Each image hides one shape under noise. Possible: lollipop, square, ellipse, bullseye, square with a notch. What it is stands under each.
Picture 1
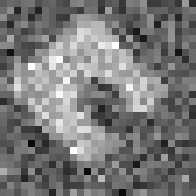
square with a notch
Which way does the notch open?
down and right
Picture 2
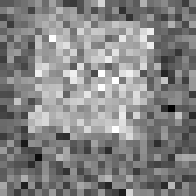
square
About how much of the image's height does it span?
two thirds
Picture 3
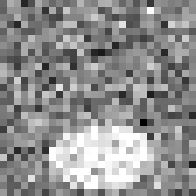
ellipse
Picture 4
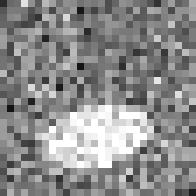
ellipse
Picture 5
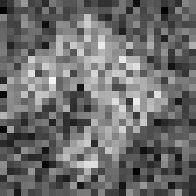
square with a notch
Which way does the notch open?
down and left
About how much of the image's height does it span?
nearly all
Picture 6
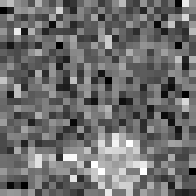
lollipop
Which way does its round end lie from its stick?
right
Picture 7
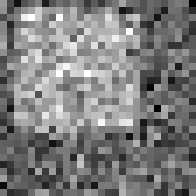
square
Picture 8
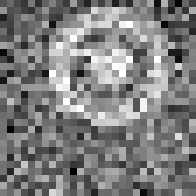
bullseye
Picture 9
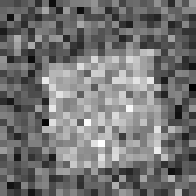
square
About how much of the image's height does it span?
two thirds
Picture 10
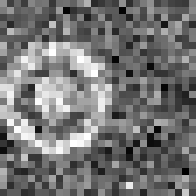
bullseye
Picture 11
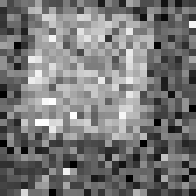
square
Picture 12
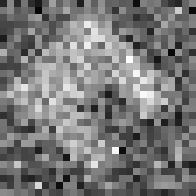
square with a notch
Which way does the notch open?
down and right
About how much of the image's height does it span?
nearly all
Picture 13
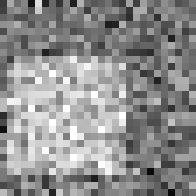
square
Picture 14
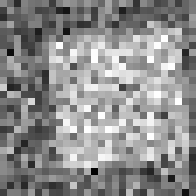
square
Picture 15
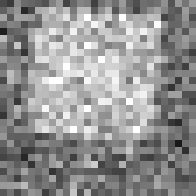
square
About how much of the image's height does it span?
two thirds
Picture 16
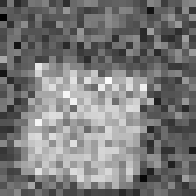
square
